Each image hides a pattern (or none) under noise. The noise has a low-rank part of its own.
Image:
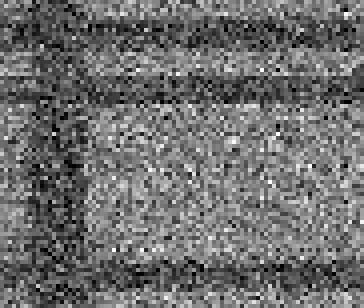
bands of rows crossing bands of columns
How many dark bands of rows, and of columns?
3 and 1
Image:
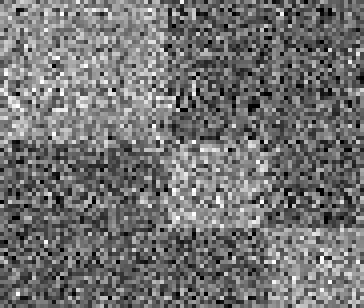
blocks along the diagonal
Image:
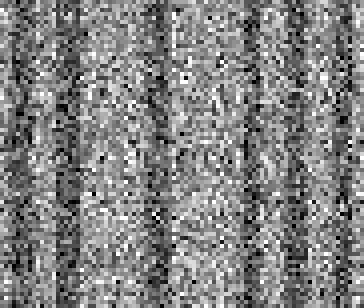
bands of columns
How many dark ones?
6
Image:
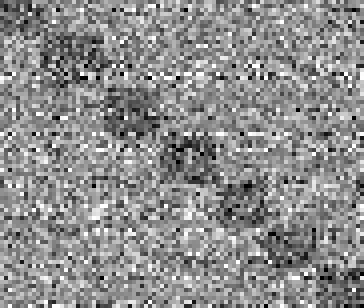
blocks along the diagonal
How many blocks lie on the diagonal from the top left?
7
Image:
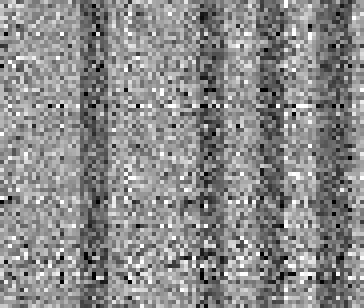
bands of columns
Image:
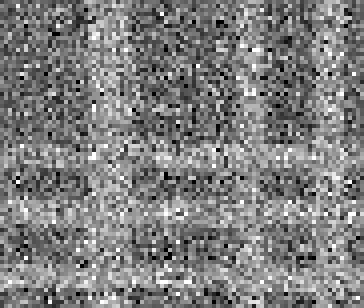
bands of rows crossing bands of columns
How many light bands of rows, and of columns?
3 and 3
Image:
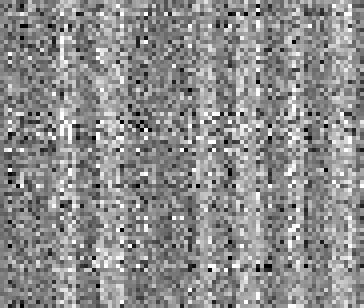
bands of columns
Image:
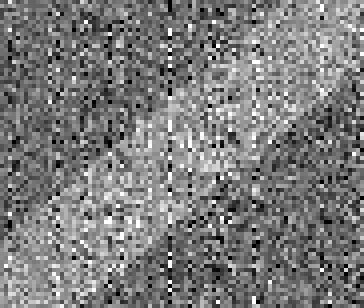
a diagonal band
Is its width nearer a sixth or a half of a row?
a half
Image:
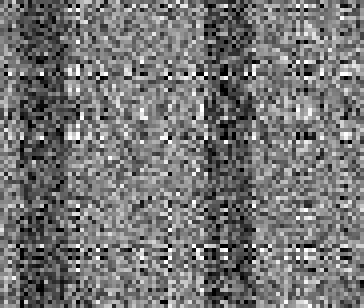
bands of columns
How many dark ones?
2
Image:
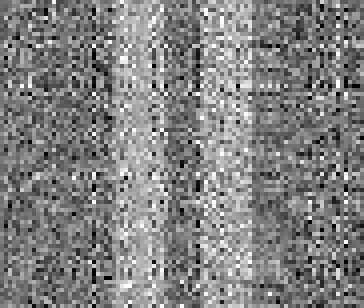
bands of columns
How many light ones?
2
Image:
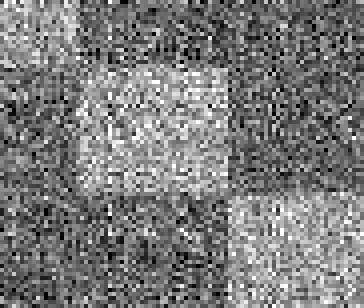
blocks along the diagonal
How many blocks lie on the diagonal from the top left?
3
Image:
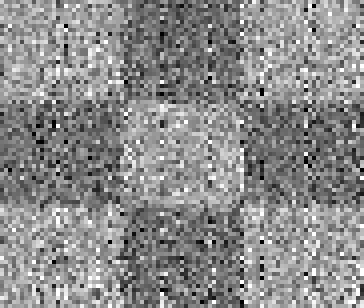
a checkerboard
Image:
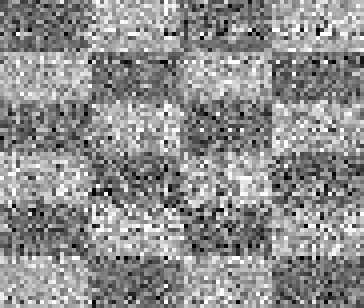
a checkerboard
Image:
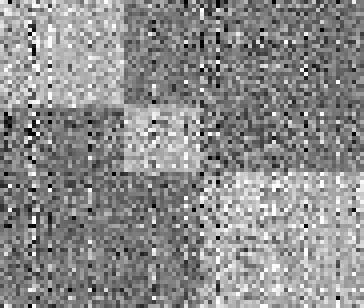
blocks along the diagonal
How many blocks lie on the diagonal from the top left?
3
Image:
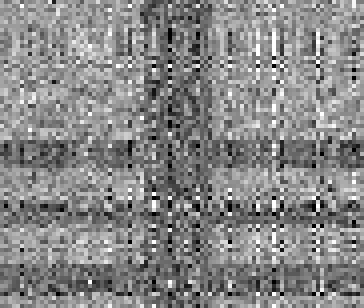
bands of rows crossing bands of columns
